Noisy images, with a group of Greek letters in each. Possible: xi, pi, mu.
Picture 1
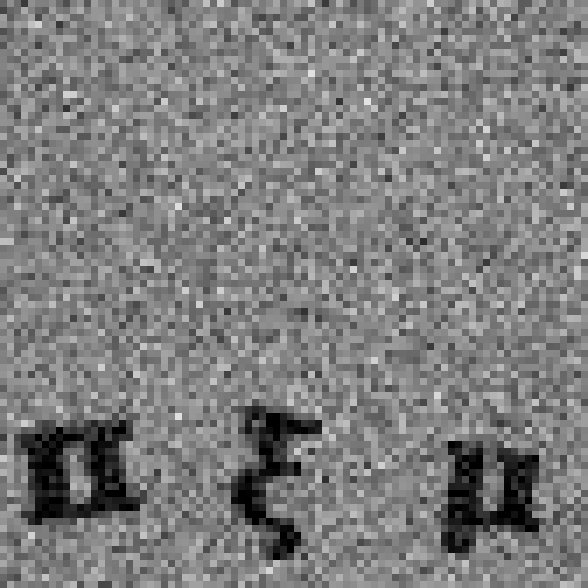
bottom left: pi; bottom middle: xi; bottom right: mu
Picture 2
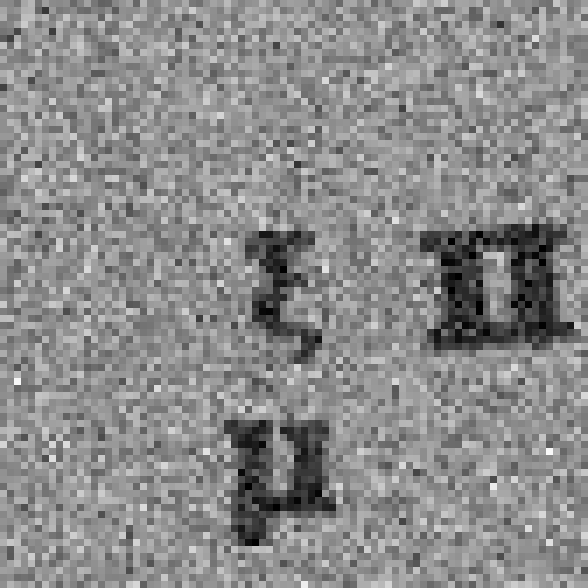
centre: xi; middle right: pi; bottom middle: mu
